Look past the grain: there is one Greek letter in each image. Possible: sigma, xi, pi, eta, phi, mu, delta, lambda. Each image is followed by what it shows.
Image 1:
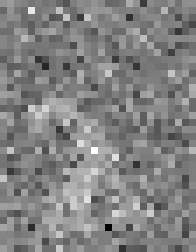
light lambda
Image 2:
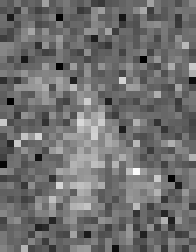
light lambda
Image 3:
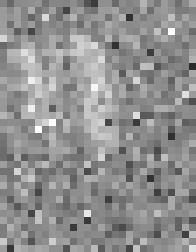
light eta
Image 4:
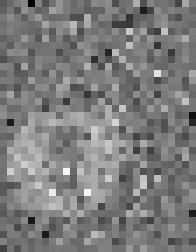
light sigma
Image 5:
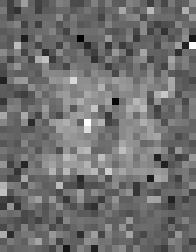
light pi
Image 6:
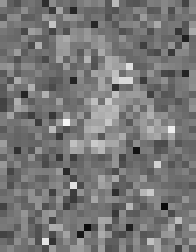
light lambda
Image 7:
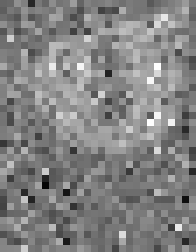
light sigma
